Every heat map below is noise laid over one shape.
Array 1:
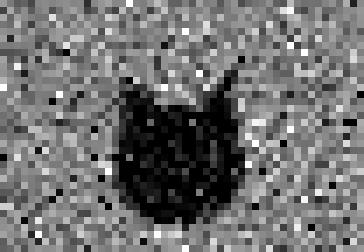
dark cat's head
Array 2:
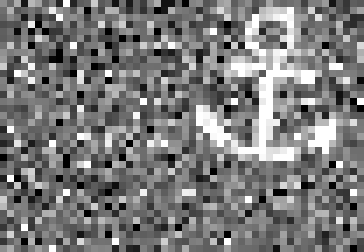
light anchor
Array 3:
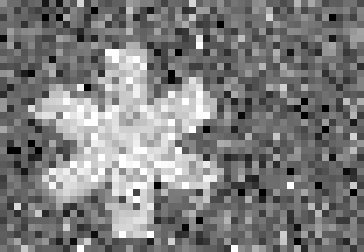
light asterisk
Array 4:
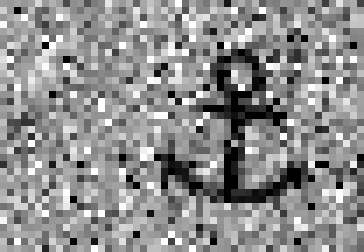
dark anchor
